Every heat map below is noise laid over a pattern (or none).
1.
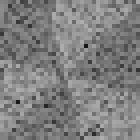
spokes from one point
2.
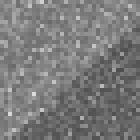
a sharp edge
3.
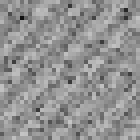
diagonal stripes
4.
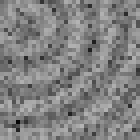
rings round one point
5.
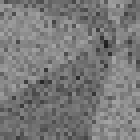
spokes from one point
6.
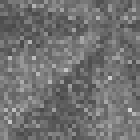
spokes from one point
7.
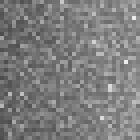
a smooth slope
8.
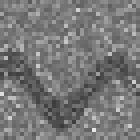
a wavy band
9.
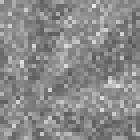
spokes from one point
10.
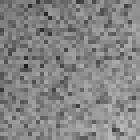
a smooth slope
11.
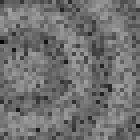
rings round one point
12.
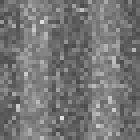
vertical stripes
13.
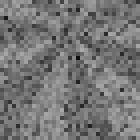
spokes from one point
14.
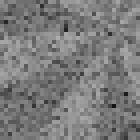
spokes from one point
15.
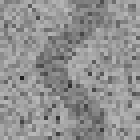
a wavy band
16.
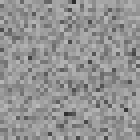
only noise
